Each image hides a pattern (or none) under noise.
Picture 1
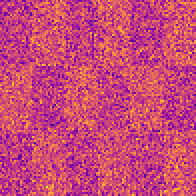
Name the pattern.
a checkerboard
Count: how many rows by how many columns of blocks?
3 by 6
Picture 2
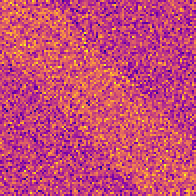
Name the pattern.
a diagonal band
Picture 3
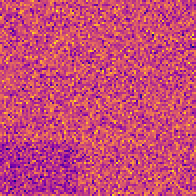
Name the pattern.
one block
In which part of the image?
bottom left
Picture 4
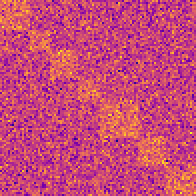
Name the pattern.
blocks along the diagonal
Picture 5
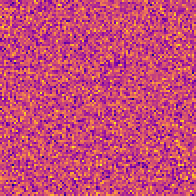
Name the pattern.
only noise
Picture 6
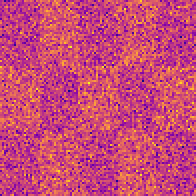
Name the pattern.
a checkerboard
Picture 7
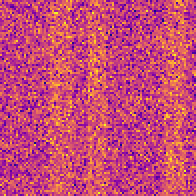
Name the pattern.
bands of columns
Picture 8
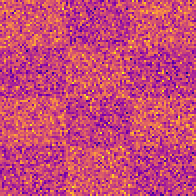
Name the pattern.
a checkerboard
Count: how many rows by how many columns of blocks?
4 by 3
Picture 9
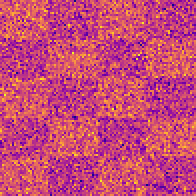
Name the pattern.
a checkerboard
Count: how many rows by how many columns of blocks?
5 by 4
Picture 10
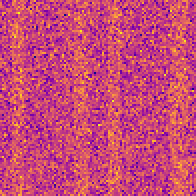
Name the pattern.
bands of columns
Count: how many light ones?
4
